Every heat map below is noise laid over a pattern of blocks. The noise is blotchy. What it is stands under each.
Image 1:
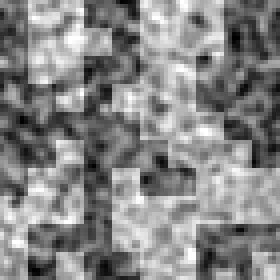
no symmetry
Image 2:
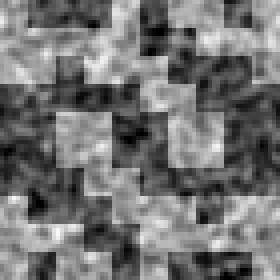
the same after a half turn
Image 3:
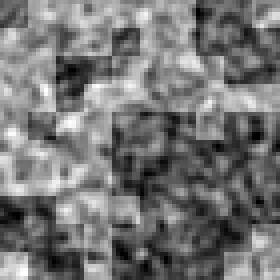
mirrored about the diagonal from the top left
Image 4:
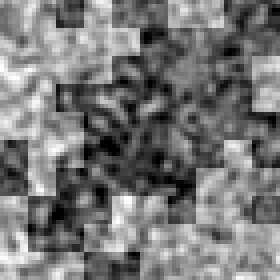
mirrored about the diagonal from the bottom left
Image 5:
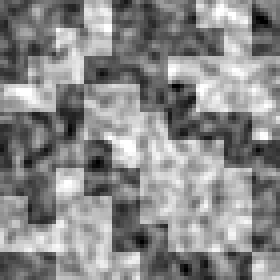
mirrored about the diagonal from the top left
